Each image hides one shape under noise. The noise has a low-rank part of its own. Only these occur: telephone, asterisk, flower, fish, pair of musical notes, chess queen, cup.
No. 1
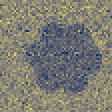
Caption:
dark flower
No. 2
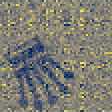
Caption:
dark chess queen
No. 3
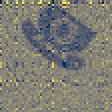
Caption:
dark telephone
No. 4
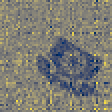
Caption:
dark telephone
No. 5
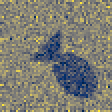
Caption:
dark fish
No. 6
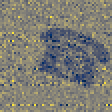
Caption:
dark telephone
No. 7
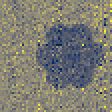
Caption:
dark flower
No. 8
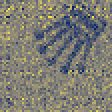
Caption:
dark chess queen
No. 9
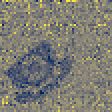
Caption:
dark telephone
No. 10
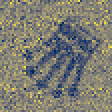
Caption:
dark chess queen
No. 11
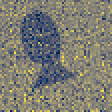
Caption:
dark fish
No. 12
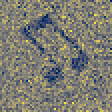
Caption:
dark pair of musical notes
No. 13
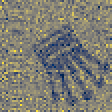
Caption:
dark chess queen
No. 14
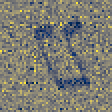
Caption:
dark pair of musical notes
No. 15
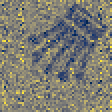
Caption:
dark chess queen
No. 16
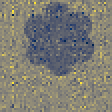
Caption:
dark flower
